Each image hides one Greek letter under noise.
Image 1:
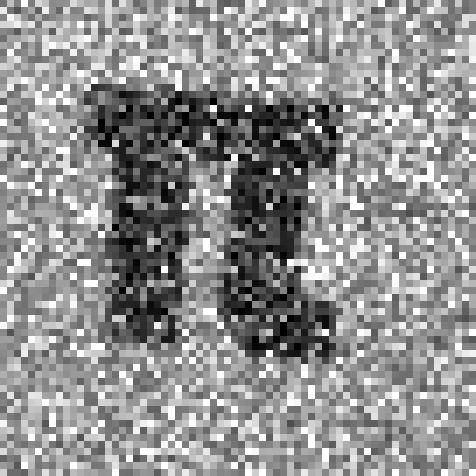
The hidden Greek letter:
pi
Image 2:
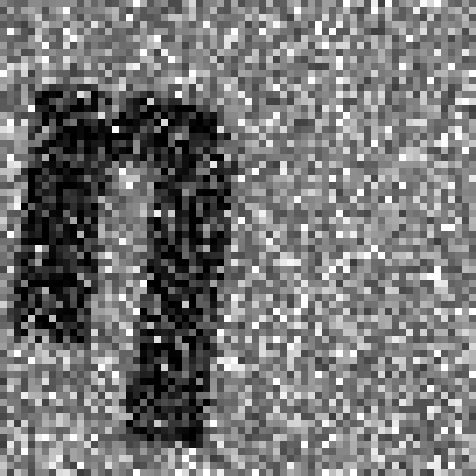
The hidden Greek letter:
eta
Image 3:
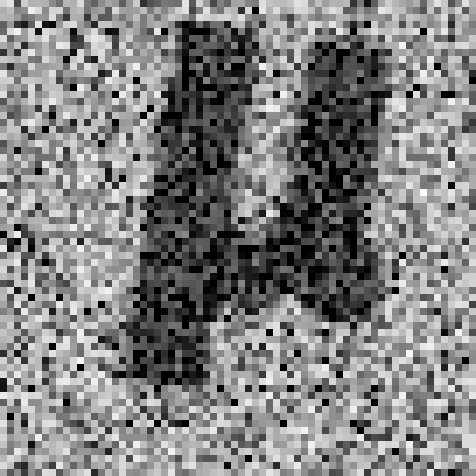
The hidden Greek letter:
mu
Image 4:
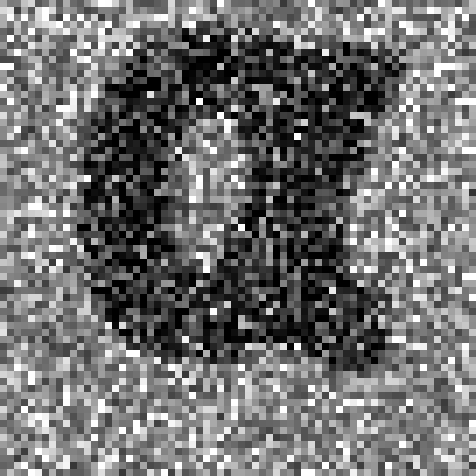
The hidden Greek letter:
alpha
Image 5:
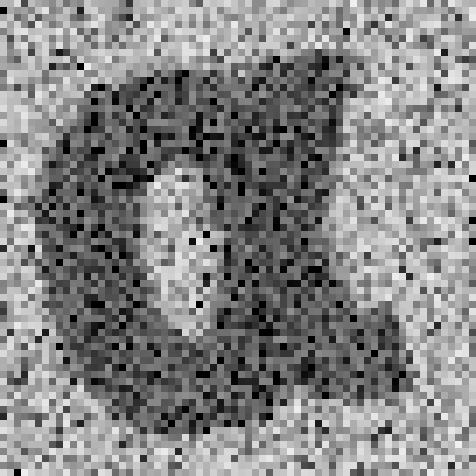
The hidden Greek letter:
alpha
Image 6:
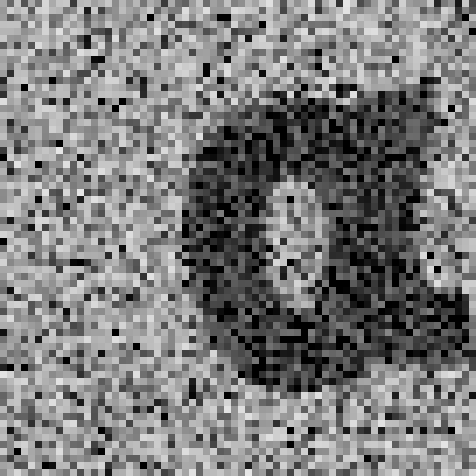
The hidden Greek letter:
alpha
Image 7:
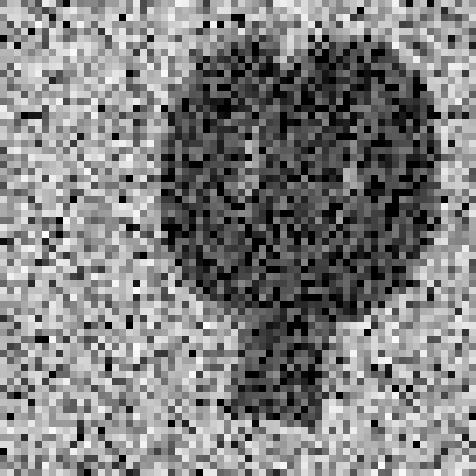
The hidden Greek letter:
phi
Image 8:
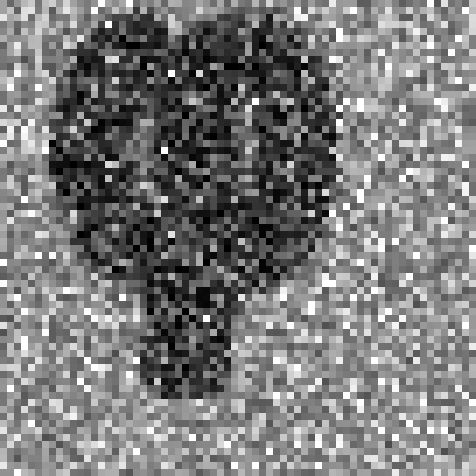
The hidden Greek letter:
phi
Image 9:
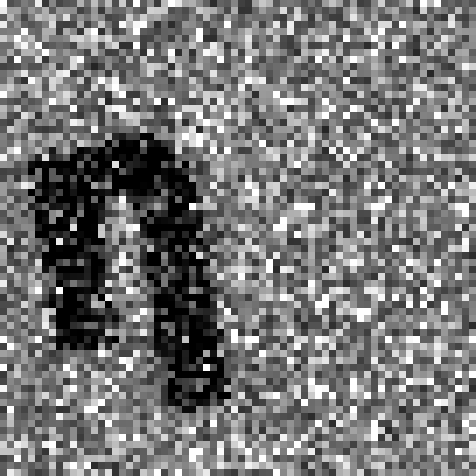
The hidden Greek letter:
eta
